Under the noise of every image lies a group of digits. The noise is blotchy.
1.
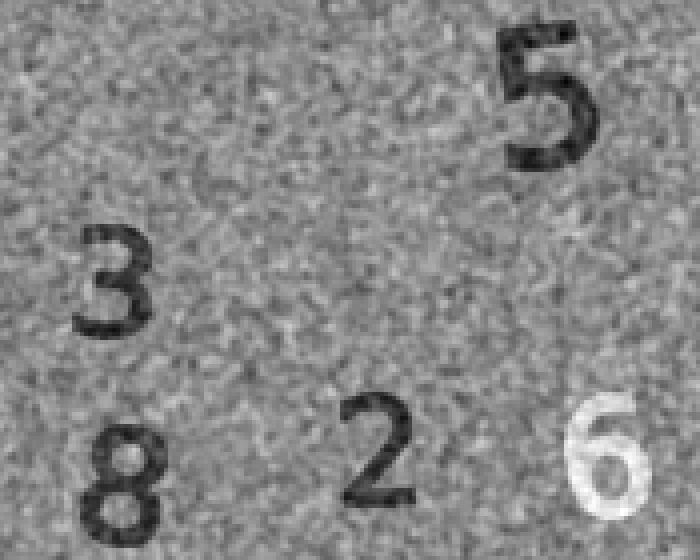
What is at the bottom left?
8
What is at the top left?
nothing
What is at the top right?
5
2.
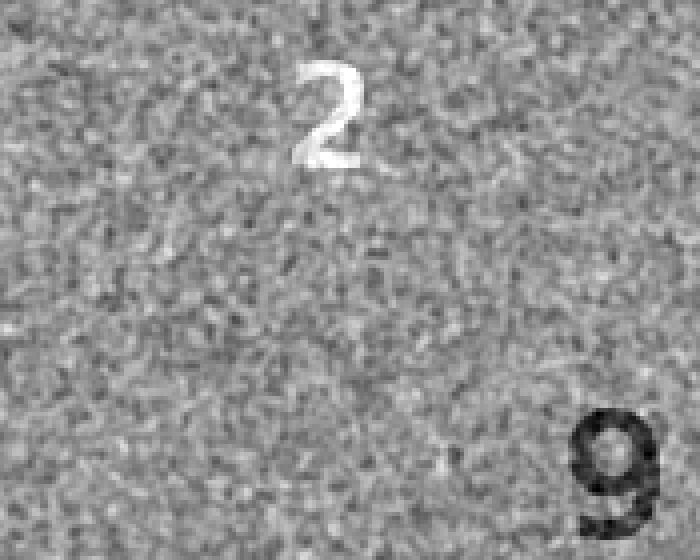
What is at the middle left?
nothing
